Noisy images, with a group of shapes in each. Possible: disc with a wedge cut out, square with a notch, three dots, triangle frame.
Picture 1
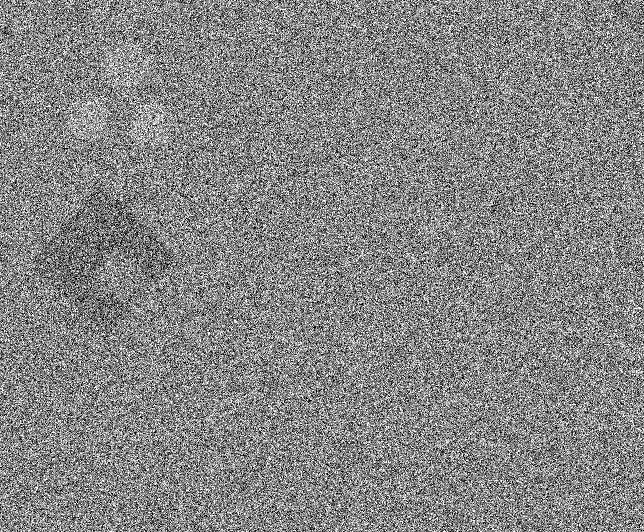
top left: light three dots; middle left: dark square with a notch
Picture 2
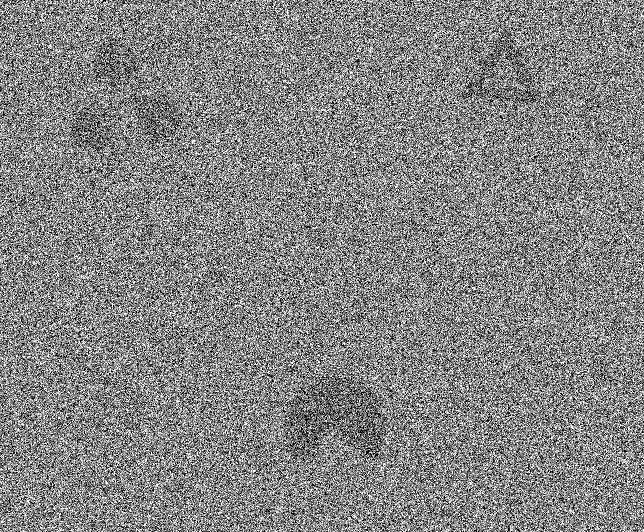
top left: dark three dots; top right: dark triangle frame; bottom middle: dark disc with a wedge cut out
